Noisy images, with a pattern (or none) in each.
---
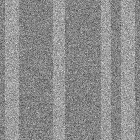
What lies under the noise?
bands of columns
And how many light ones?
4
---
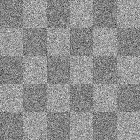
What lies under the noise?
a checkerboard
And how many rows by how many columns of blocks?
5 by 6
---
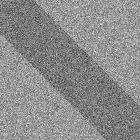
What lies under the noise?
a diagonal band
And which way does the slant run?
top left to bottom right
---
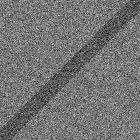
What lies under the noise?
a diagonal band
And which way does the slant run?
bottom left to top right
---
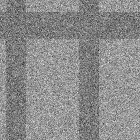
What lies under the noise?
bands of rows crossing bands of columns
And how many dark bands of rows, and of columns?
1 and 2
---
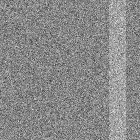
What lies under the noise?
one band of columns
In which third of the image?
right
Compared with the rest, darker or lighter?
lighter
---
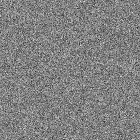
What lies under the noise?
only noise
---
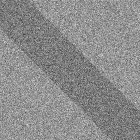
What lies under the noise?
a diagonal band
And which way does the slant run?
top left to bottom right
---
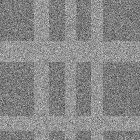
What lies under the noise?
bands of rows crossing bands of columns
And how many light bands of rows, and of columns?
2 and 3
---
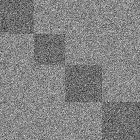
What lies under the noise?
blocks along the diagonal
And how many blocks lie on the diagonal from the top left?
4
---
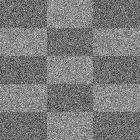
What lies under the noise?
a checkerboard
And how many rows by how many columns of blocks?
5 by 3
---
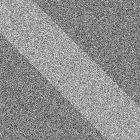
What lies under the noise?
a diagonal band
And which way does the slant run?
top left to bottom right
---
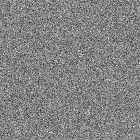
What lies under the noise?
only noise
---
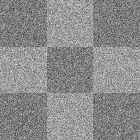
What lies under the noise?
a checkerboard
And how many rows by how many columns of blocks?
3 by 3
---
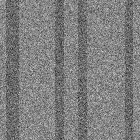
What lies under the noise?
bands of columns
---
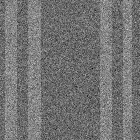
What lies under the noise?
bands of columns
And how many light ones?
4
